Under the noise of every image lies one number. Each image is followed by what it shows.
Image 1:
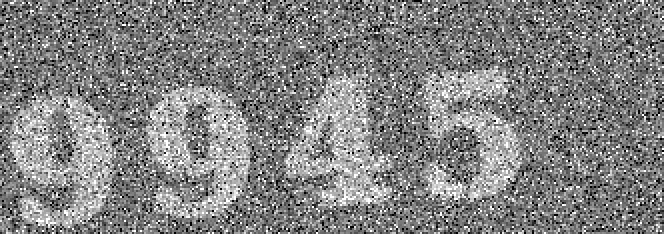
9945
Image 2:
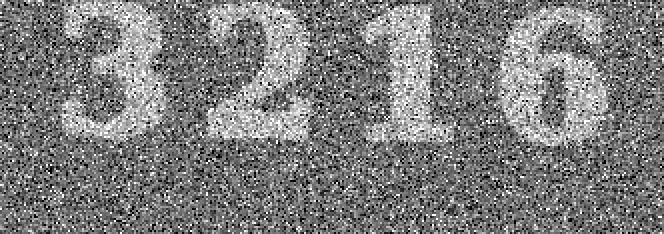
3216
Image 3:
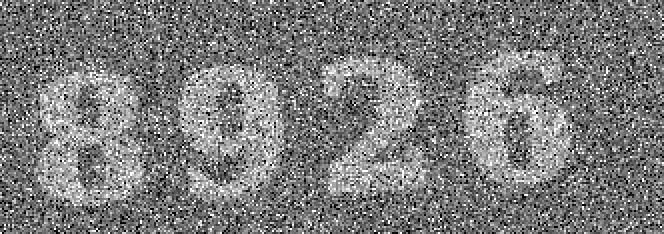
8926
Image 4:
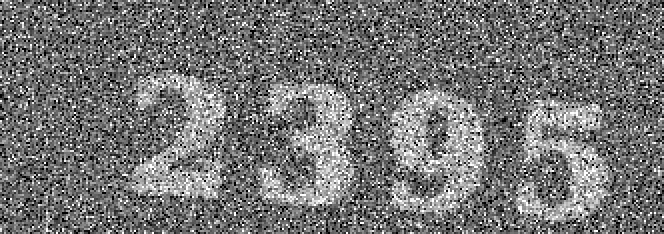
2395
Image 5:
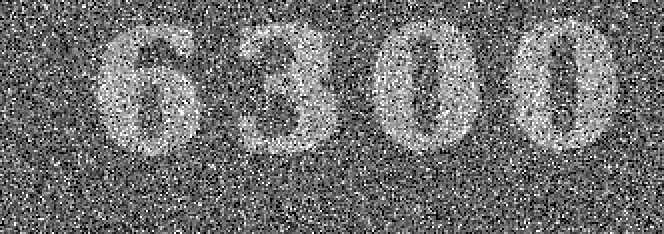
6300
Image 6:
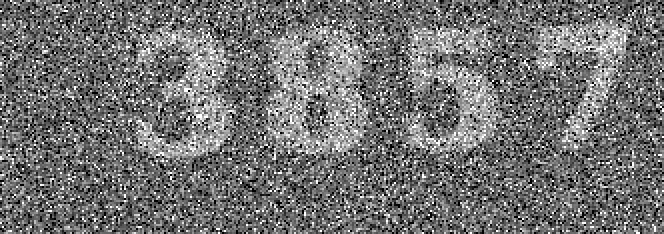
3857
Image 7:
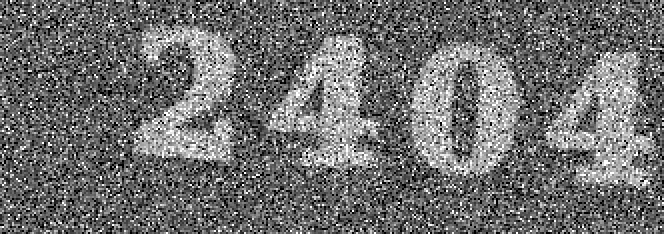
2404
